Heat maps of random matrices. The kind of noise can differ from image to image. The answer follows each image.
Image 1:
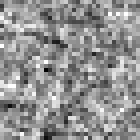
blotchy
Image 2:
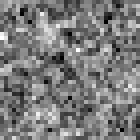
blotchy
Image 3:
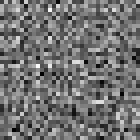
low rank plus noise
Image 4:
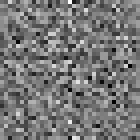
low rank plus noise
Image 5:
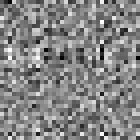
low rank plus noise
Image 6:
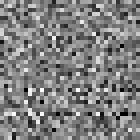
low rank plus noise
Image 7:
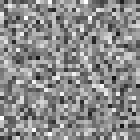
independent entries
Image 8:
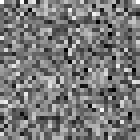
independent entries
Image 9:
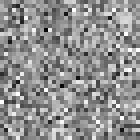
low rank plus noise
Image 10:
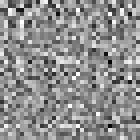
low rank plus noise
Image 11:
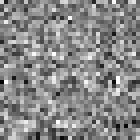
low rank plus noise
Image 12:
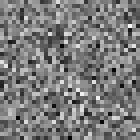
independent entries
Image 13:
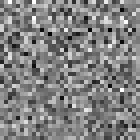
low rank plus noise
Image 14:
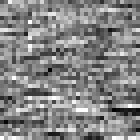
streaked along the rows
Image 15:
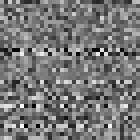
rows of uneven size
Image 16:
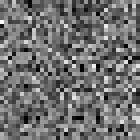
low rank plus noise
